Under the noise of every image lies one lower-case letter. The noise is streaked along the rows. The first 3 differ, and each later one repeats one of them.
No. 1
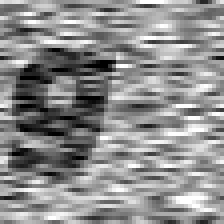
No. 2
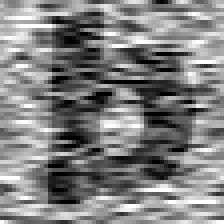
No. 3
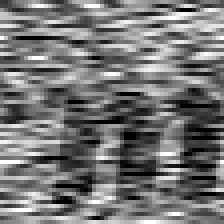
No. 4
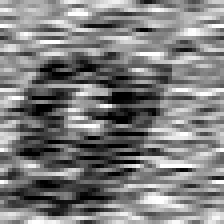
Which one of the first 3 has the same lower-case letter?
1
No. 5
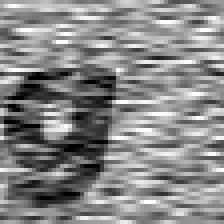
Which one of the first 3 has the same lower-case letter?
1
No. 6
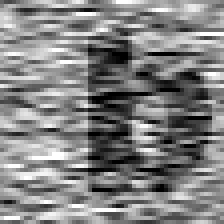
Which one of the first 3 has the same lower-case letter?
2
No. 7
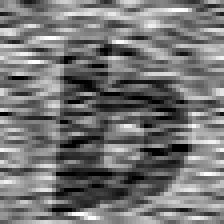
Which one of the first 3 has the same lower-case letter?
2
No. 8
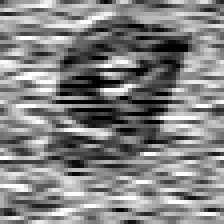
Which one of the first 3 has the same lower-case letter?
1
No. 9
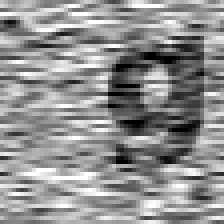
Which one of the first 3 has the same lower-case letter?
1
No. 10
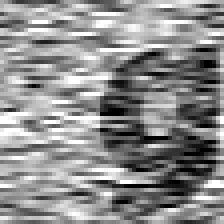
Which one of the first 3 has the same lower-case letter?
1
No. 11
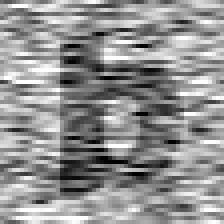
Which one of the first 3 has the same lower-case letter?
2
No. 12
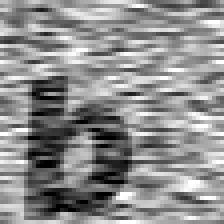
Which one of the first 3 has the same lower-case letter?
2
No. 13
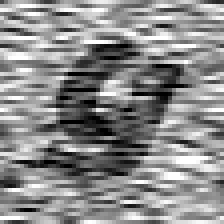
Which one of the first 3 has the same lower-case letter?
1
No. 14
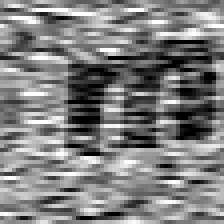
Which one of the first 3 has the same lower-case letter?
3
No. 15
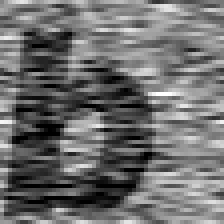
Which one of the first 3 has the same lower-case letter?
2
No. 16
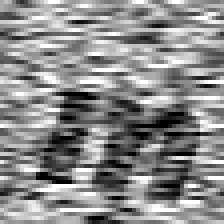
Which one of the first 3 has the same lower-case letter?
3
